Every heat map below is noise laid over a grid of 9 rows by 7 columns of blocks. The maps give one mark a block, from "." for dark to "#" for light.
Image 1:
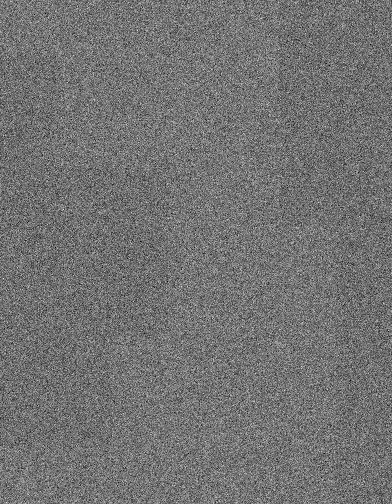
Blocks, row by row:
# # # # # . .
. # # # # . .
. # # # # . .
. . . # # . .
. . . # # # .
. . . # # # .
. . # # # # .
. . # # # # .
# # # # # # .
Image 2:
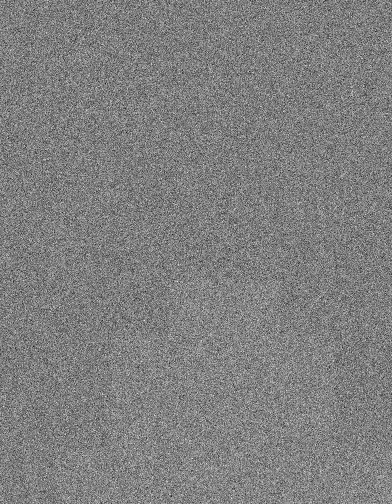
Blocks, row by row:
. . . . . . .
. . . . . . .
. . . . . . .
. . . . . . .
. . . . . . .
. . . # # . .
. . # # # # .
. . # # # # .
. # # # # # #
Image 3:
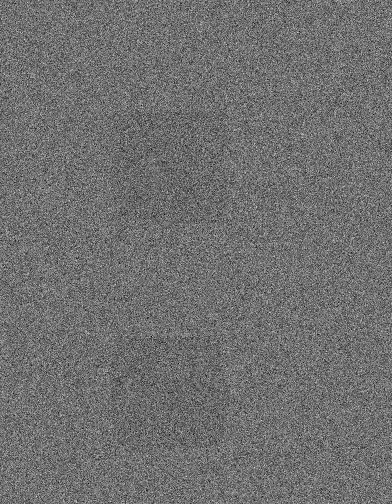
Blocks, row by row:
# # # # # # #
# # # # # # #
# # . . # # #
# # . . # # #
# # # # # # #
# # # # # # #
# # . . # # #
# # . . # # #
# # # # # # #
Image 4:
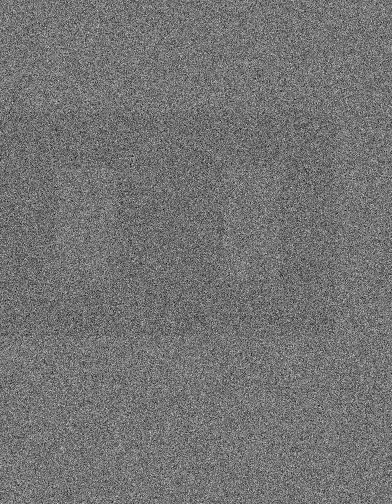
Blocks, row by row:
# # # # # # #
# # # # # # #
. . . . . . #
. # . . # . #
. # . . # . #
. . . . . . #
# # # # # # #
# # # # # # #
# # # # # # #
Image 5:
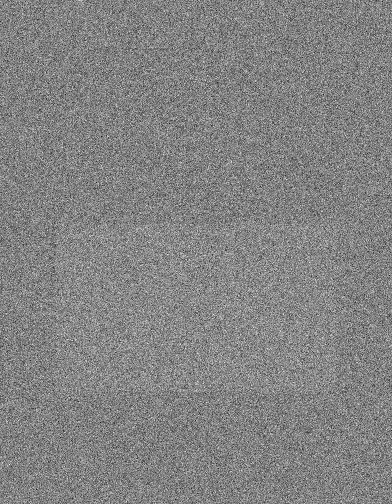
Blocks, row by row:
. . . . . . .
. . . . . . .
. . . . . . .
. . . . . . .
. # # # # # .
. # # # # # .
. # # # # # .
. . . . . . .
. . . . . . .
